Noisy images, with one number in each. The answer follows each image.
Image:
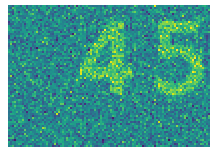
45
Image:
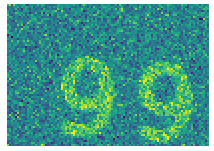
99
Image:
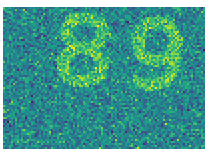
89
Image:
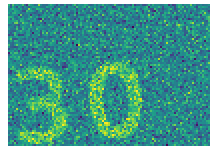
30
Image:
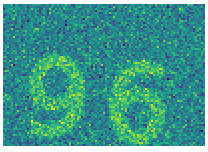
96
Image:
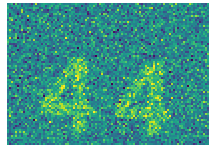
44
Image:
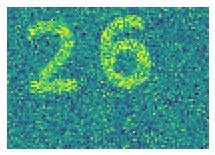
26
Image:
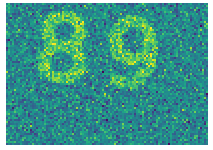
89
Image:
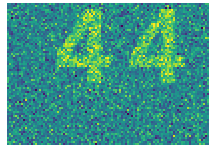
44
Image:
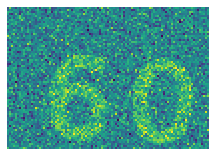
60
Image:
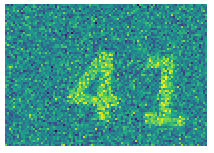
41
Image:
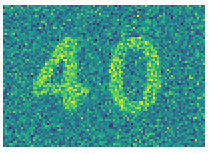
40
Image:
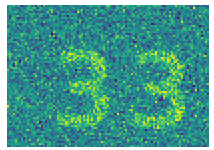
33
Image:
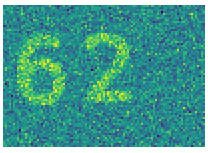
62
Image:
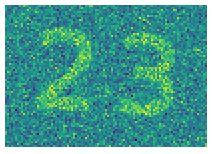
23
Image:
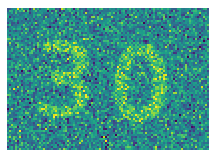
30
